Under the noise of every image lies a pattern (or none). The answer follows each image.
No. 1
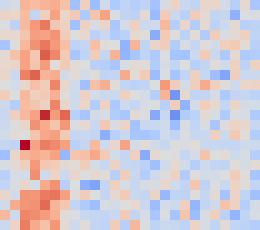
one vertical stripe
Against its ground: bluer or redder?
redder
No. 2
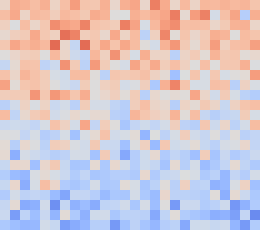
a smooth slope
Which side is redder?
top
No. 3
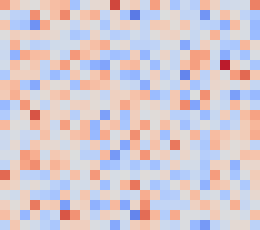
only noise
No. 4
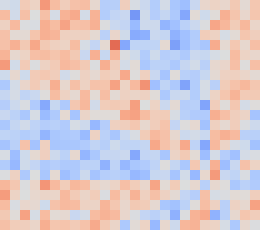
spokes from one point
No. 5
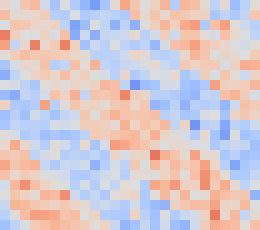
diagonal stripes
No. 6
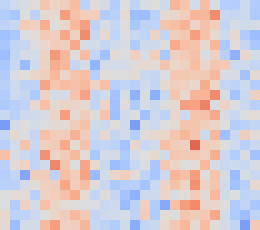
vertical stripes
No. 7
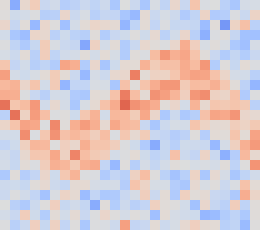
a wavy band
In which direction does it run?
left to right
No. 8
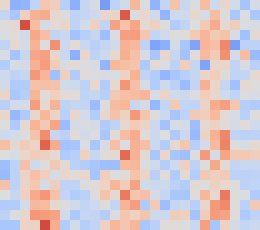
vertical stripes
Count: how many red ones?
3
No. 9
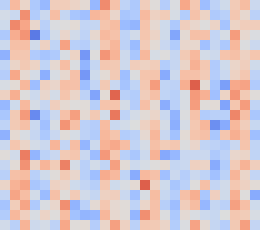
vertical stripes
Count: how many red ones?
6
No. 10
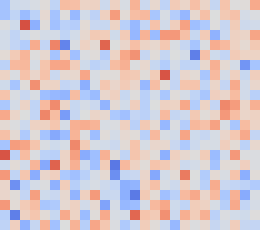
only noise
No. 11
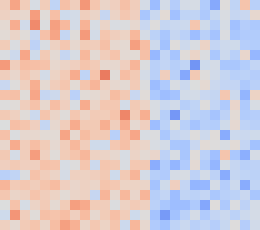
a sharp edge
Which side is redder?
left
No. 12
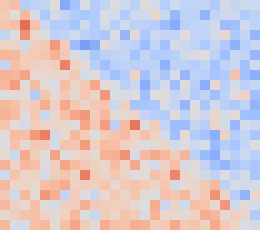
a sharp edge
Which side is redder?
bottom left
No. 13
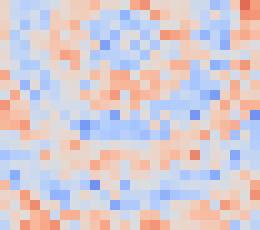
rings round one point
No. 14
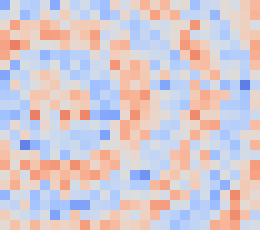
rings round one point
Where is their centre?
middle left
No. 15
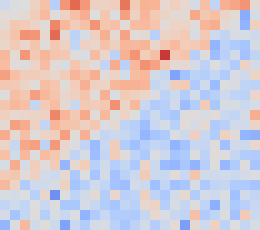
a sharp edge
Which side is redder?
top left
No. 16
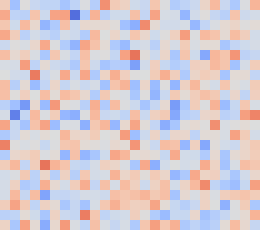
only noise
